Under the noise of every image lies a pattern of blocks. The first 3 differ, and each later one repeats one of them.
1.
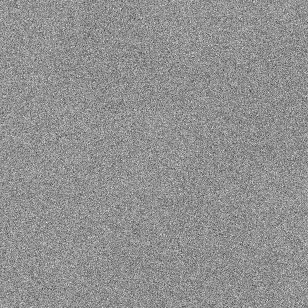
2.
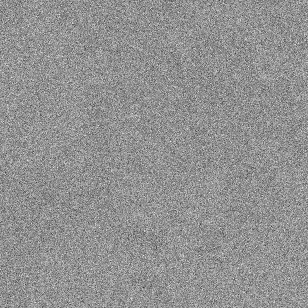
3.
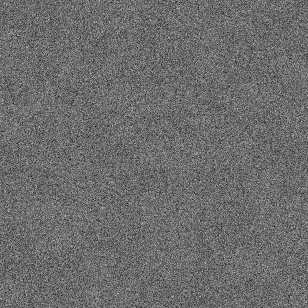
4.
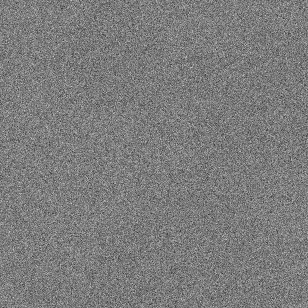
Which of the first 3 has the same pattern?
1
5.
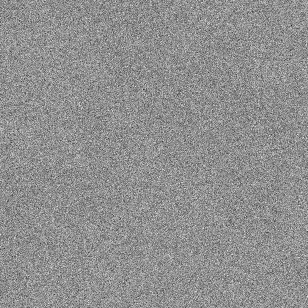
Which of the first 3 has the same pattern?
2
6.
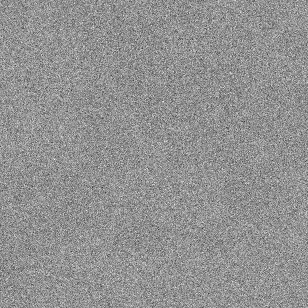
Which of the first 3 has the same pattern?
2
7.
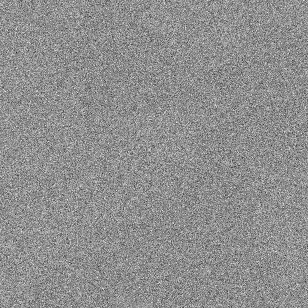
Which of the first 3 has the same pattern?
1
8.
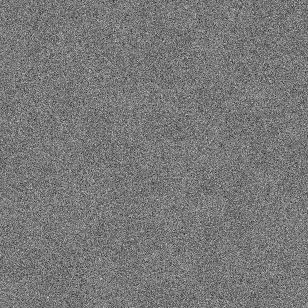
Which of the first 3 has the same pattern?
3
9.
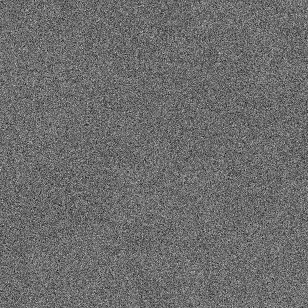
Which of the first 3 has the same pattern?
2
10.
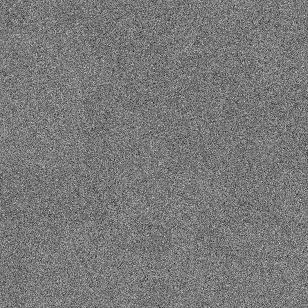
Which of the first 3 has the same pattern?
2
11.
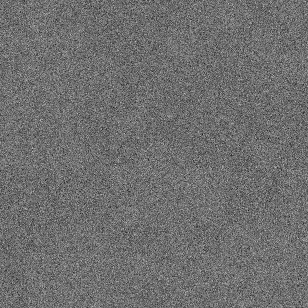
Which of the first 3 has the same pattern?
2
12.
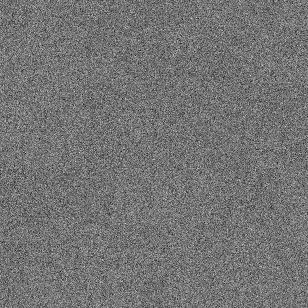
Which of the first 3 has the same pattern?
2
